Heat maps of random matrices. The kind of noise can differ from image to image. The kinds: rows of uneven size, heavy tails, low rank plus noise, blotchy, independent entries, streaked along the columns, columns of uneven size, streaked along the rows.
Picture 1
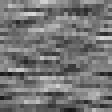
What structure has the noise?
streaked along the rows
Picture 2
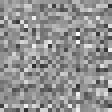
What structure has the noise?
low rank plus noise
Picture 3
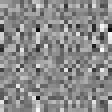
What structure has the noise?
low rank plus noise
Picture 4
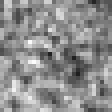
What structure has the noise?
blotchy
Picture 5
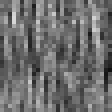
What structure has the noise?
streaked along the columns
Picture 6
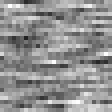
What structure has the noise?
streaked along the rows
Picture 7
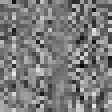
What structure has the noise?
columns of uneven size
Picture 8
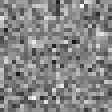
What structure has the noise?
independent entries
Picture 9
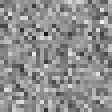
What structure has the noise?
independent entries
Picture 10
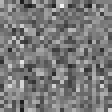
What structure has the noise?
low rank plus noise
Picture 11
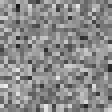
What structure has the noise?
low rank plus noise
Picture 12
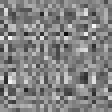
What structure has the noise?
low rank plus noise
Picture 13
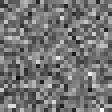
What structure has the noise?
independent entries
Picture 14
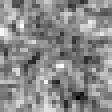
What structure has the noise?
blotchy
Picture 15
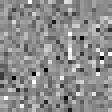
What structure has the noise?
heavy tails
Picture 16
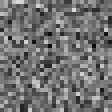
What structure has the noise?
independent entries
